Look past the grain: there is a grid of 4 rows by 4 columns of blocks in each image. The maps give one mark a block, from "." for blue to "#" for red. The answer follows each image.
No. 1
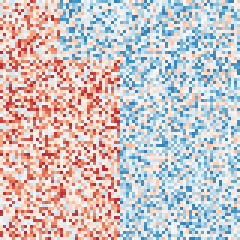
# . . .
# # . .
# # . .
# # . .
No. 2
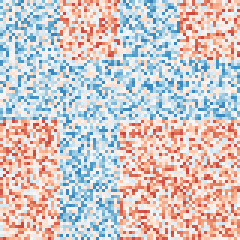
. # . #
. . . .
# . # #
# . # #
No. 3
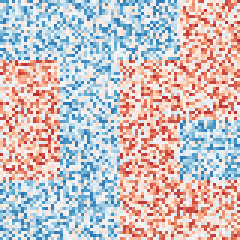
. . . #
# . # #
# . # .
. . # #
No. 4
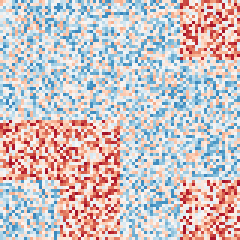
. . . #
. . . .
# # . .
. # . #
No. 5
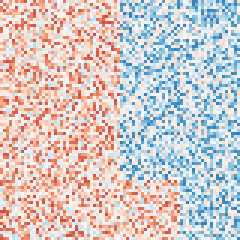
# # . .
# # . .
# # . .
# # # .
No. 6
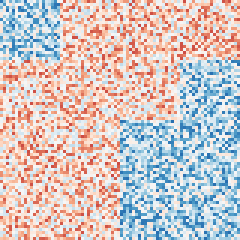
. # # #
# # # .
# # . .
# # . .
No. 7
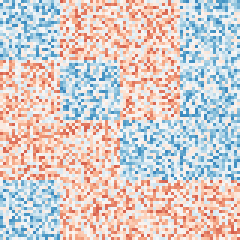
. # # .
# . # .
# # . .
. # # #
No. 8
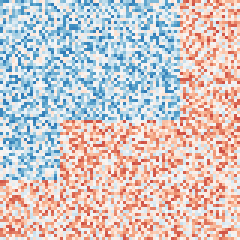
. . . #
. . . #
. # # #
# # # #
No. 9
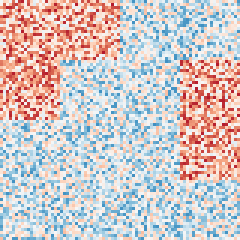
# # . .
# . . #
. . . #
. . . .
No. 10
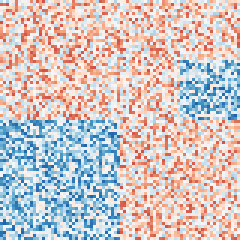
# # # #
# # # .
. . # #
. . # #
